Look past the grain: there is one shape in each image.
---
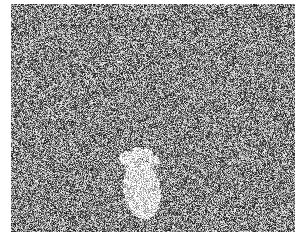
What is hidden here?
light footprint, bottom middle
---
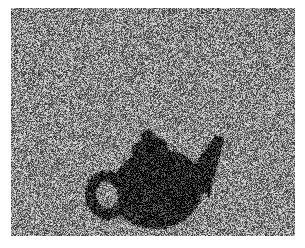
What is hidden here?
dark teapot
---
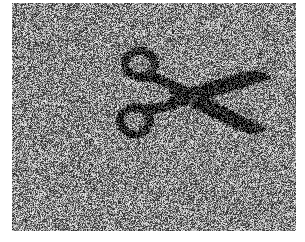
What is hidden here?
dark pair of scissors
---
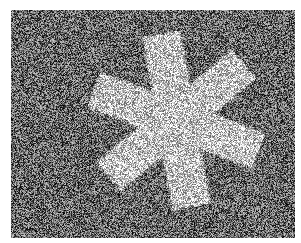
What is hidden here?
light asterisk
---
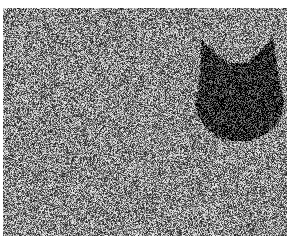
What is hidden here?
dark cat's head
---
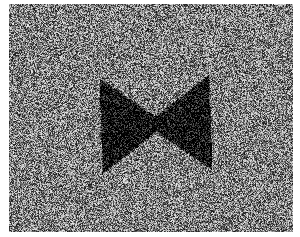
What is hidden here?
dark bow tie, centre
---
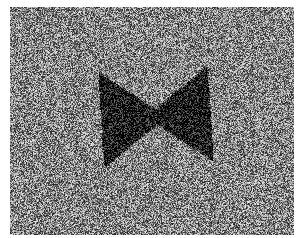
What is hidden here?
dark bow tie, centre
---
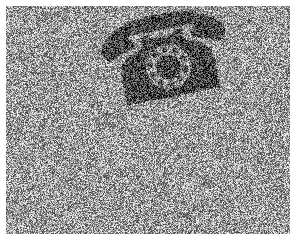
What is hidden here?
dark telephone, top middle
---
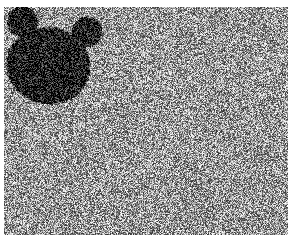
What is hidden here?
dark bear's head, top left
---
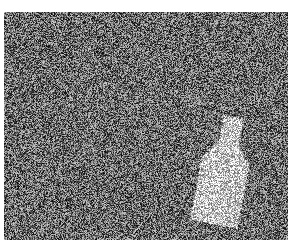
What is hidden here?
light bottle
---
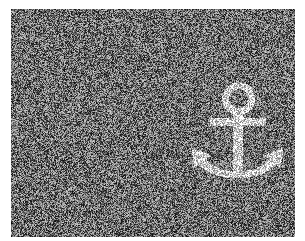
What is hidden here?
light anchor, middle right
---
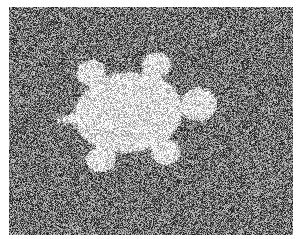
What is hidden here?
light turtle
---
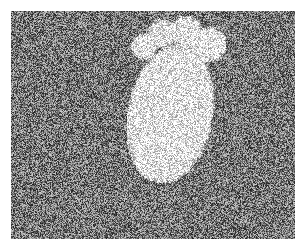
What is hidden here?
light footprint
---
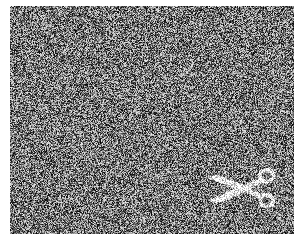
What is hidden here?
light pair of scissors, bottom right
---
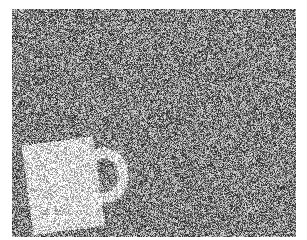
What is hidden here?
light cup, bottom left
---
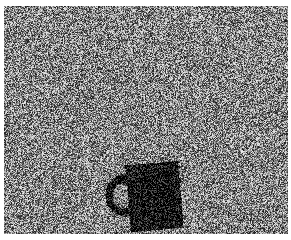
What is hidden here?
dark cup, bottom middle
